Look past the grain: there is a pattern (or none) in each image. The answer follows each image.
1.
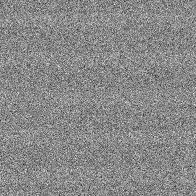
horizontal stripes
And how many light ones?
5
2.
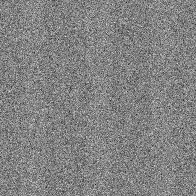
vertical stripes
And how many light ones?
3
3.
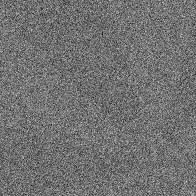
spokes from one point
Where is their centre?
bottom right
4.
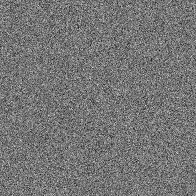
only noise
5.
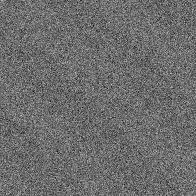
diagonal stripes
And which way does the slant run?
top left to bottom right
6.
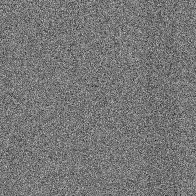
one vertical stripe
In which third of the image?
right
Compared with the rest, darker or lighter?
darker
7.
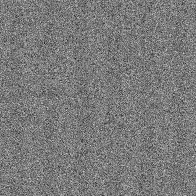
vertical stripes
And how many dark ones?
6
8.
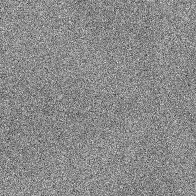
spokes from one point
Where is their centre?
middle right
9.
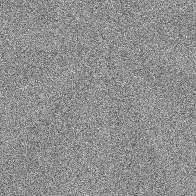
spokes from one point
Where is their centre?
top middle
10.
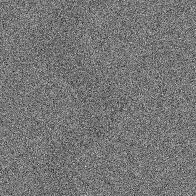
a wavy band
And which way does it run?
top to bottom
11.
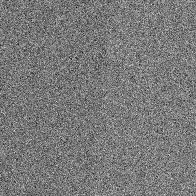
a sharp edge
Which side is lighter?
right
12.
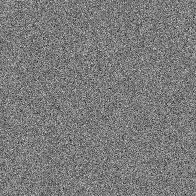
only noise
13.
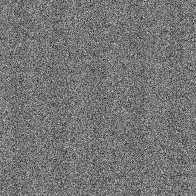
vertical stripes
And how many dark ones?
5
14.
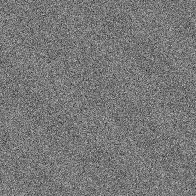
diagonal stripes
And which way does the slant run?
top left to bottom right
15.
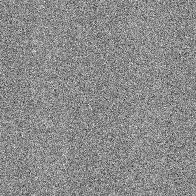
vertical stripes
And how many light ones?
2
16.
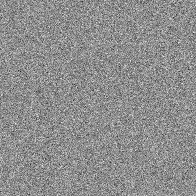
only noise
